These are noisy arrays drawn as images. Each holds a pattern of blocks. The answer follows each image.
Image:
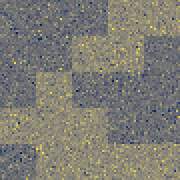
no symmetry
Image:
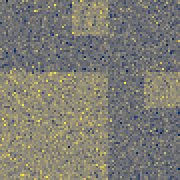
mirrored about the diagonal from the bottom left
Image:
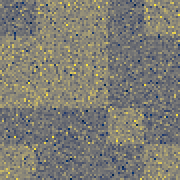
mirrored about the diagonal from the top left
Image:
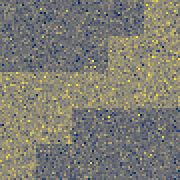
the same after a half turn
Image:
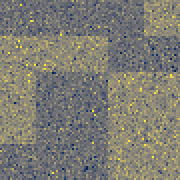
no symmetry
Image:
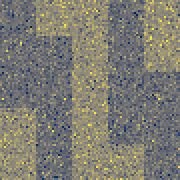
the same after a half turn
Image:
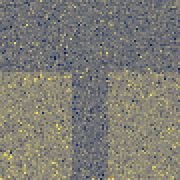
left and right mirror each other
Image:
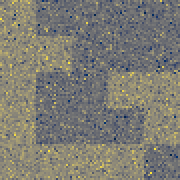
no symmetry
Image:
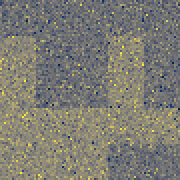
no symmetry
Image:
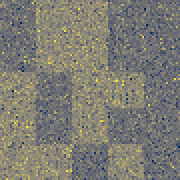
no symmetry
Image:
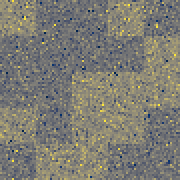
mirrored about the diagonal from the top left
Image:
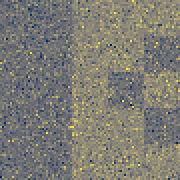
top and bottom mirror each other
